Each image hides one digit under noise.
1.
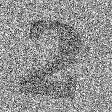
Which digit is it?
2
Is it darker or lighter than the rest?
darker
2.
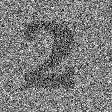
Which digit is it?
2
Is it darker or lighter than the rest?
darker
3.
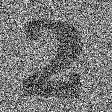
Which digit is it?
2
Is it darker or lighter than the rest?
darker
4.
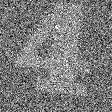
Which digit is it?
4
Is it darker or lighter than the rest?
lighter
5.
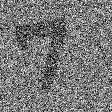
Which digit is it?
7
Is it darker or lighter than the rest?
darker
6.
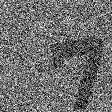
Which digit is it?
7
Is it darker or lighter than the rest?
darker
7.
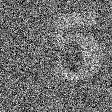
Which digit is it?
5
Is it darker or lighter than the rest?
lighter
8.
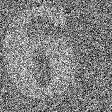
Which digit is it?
6
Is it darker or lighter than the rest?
lighter
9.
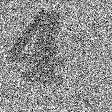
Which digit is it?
4
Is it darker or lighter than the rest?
darker
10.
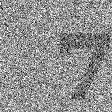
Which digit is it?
7
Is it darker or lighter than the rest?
darker
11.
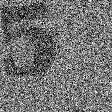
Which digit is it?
5
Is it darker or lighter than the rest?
darker
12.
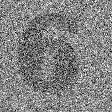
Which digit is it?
6
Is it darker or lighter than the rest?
darker
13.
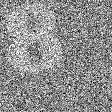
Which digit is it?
8
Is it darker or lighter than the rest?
lighter
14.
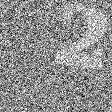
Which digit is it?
2
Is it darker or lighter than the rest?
lighter
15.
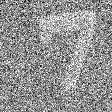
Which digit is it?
7
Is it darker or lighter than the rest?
lighter
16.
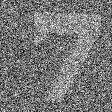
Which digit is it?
7
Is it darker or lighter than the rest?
lighter
